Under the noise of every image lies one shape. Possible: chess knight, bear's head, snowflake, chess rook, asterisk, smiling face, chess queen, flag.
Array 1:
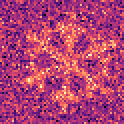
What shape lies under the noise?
snowflake
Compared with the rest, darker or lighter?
lighter
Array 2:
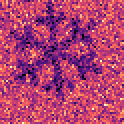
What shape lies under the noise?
snowflake
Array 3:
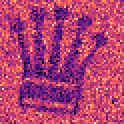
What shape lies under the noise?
chess queen
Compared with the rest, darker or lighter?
darker
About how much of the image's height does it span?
nearly all
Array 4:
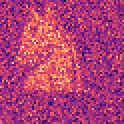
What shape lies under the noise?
chess knight
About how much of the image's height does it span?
two thirds
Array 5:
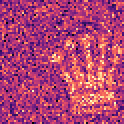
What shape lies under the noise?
chess queen
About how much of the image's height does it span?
two thirds
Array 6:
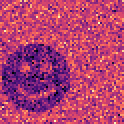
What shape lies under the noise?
smiling face
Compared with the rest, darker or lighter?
darker
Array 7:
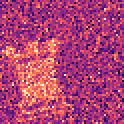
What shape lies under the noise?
chess rook
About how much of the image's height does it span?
two thirds
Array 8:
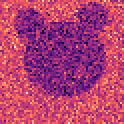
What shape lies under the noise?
bear's head
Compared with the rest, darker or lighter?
darker
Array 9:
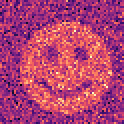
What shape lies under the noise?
smiling face
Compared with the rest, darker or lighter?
lighter
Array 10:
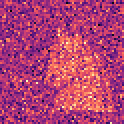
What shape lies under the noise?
chess knight
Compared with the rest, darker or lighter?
lighter
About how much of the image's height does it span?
two thirds
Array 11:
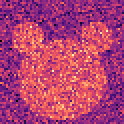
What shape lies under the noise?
bear's head
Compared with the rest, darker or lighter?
lighter
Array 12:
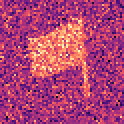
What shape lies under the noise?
flag
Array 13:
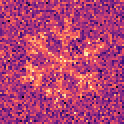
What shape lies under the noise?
snowflake
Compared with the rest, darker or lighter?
lighter
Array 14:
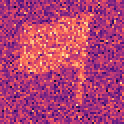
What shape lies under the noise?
flag
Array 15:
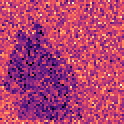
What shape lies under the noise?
chess knight
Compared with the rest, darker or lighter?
darker
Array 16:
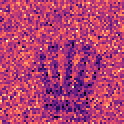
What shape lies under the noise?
chess queen
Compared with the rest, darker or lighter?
darker
